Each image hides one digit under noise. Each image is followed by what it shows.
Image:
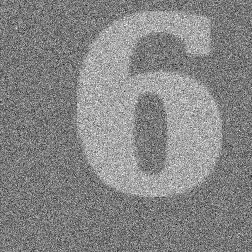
6
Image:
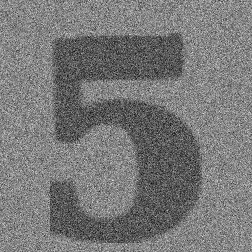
5
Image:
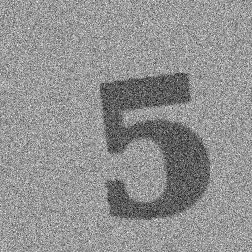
5
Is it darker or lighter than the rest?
darker
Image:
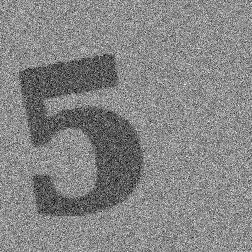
5
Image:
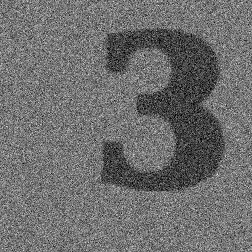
3
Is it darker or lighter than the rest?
darker
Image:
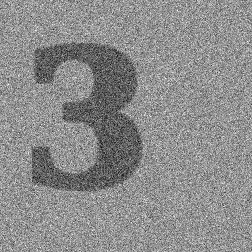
3
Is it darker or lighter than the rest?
darker
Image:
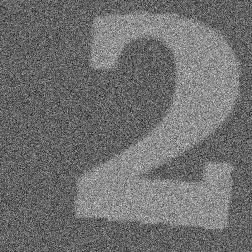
2
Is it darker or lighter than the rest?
lighter
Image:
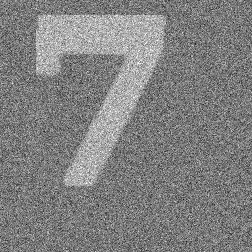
7
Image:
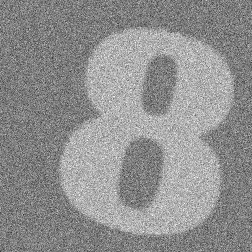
8
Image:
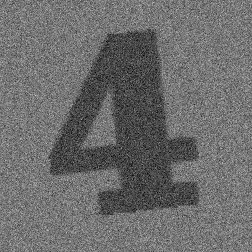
4
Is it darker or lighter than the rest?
darker
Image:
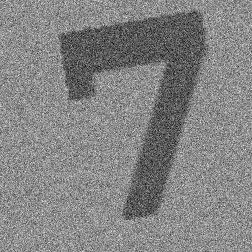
7
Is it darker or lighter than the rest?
darker
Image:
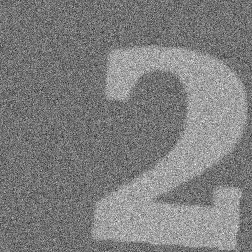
2
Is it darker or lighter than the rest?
lighter
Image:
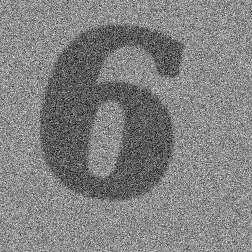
6
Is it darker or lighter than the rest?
darker
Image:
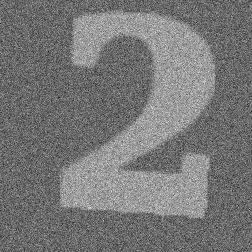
2
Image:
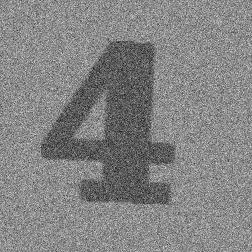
4
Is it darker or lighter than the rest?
darker
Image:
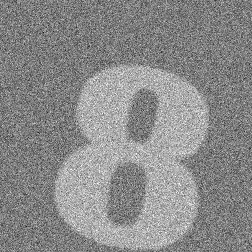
8
